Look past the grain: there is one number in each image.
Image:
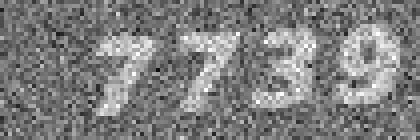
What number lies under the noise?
7739
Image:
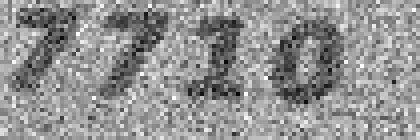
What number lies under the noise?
7710
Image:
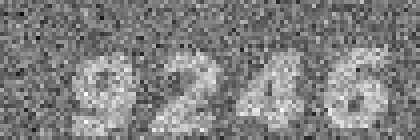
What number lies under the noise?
9246
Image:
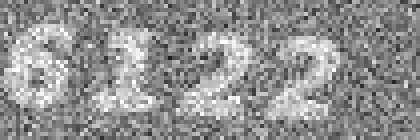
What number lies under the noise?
6122
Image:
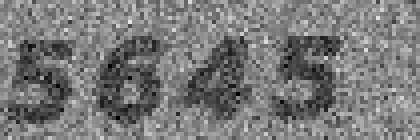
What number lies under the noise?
5645
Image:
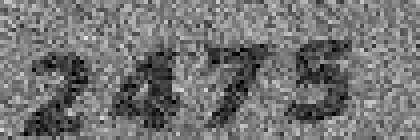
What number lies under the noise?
2475
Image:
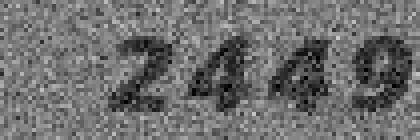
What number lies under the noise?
2449
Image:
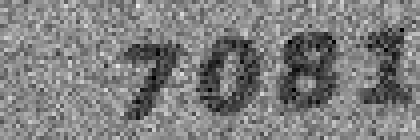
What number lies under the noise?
7081
